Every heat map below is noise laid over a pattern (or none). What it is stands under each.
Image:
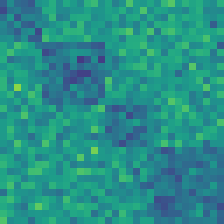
blocks along the diagonal
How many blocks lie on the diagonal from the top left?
4
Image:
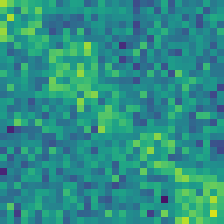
blocks along the diagonal
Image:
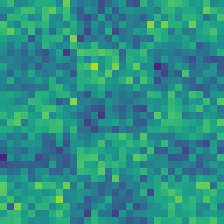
a checkerboard
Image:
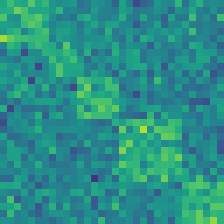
blocks along the diagonal
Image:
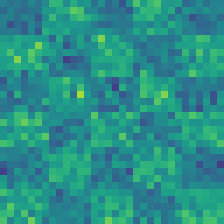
a checkerboard
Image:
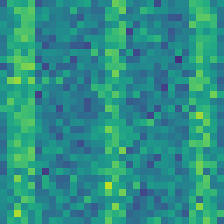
bands of columns
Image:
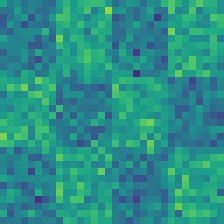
a checkerboard
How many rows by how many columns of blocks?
3 by 4
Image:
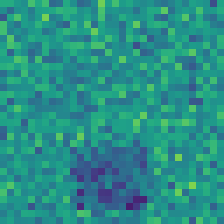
one block
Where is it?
bottom middle
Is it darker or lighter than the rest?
darker
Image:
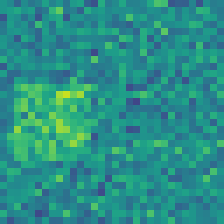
one block
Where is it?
middle left
